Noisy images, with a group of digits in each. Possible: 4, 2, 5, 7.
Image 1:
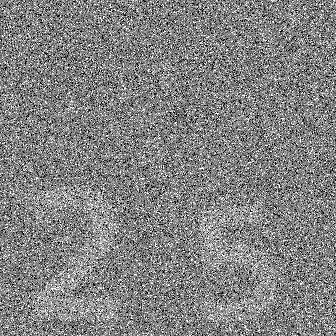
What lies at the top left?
nothing
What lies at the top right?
nothing
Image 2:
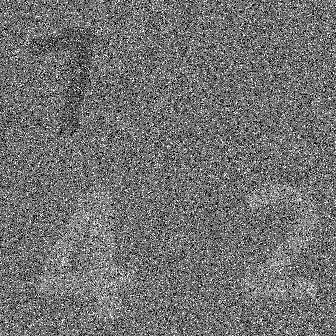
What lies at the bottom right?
2
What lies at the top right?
nothing
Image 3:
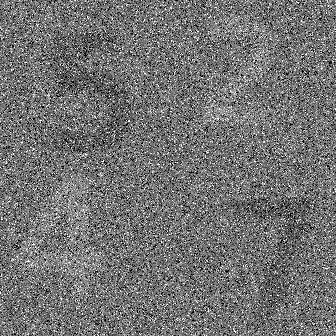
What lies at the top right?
2
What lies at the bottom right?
7
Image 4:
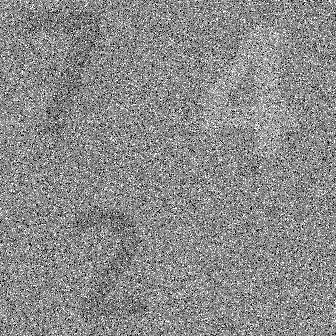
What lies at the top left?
7
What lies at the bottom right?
nothing
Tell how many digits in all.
3
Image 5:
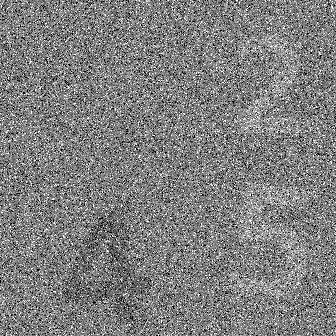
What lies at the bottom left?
4
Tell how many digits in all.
3
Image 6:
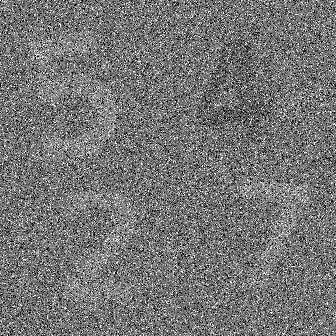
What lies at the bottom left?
2
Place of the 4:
top right
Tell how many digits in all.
4
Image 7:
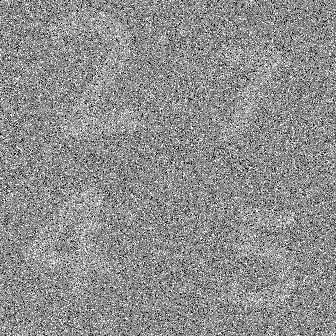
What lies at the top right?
7
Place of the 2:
top left
